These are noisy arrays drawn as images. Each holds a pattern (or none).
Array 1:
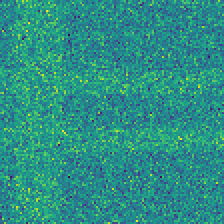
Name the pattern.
bands of rows crossing bands of columns
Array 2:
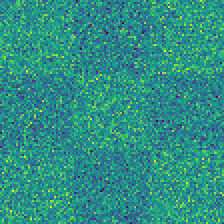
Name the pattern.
a checkerboard
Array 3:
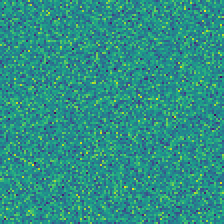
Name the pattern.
only noise
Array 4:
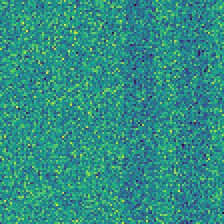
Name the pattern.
bands of columns
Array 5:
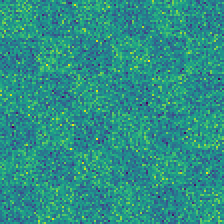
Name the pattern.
a checkerboard
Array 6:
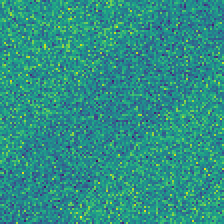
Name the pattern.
a diagonal band
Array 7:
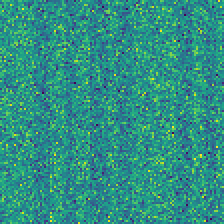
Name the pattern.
bands of columns
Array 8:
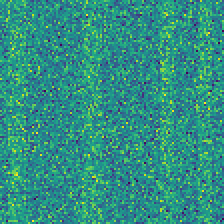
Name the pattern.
bands of columns
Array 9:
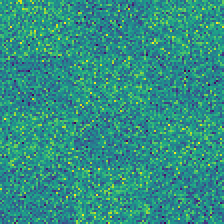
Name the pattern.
a checkerboard
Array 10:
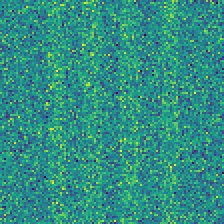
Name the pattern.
bands of columns
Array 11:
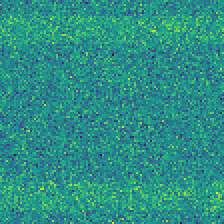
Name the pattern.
bands of rows
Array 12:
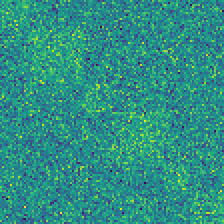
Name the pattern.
blocks along the diagonal
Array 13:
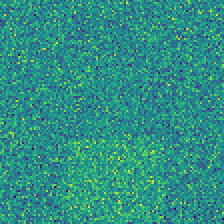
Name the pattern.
one block
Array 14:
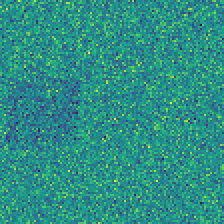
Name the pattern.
one block
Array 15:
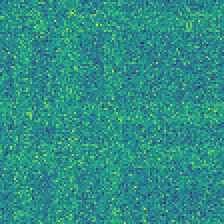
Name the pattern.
bands of rows crossing bands of columns
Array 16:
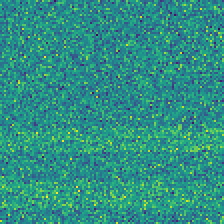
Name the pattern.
bands of rows
